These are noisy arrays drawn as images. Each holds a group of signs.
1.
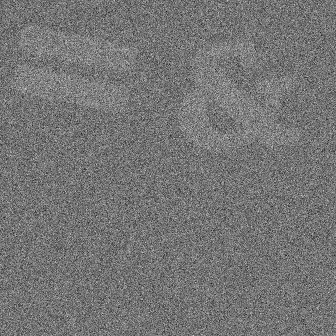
top left: light equals sign; top right: light ampersand
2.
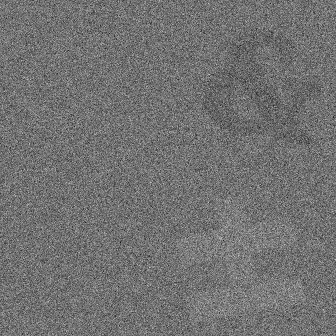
top right: dark ampersand; bottom right: light plus-minus sign
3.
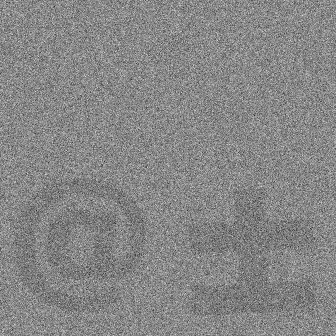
bottom left: dark at sign; bottom right: dark plus-minus sign
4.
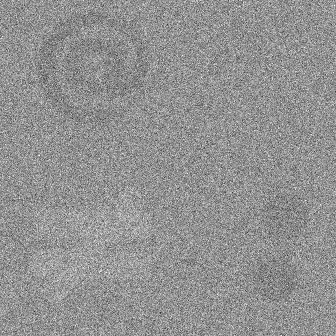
top left: dark at sign; bottom left: light not-equal sign; bottom right: dark colon
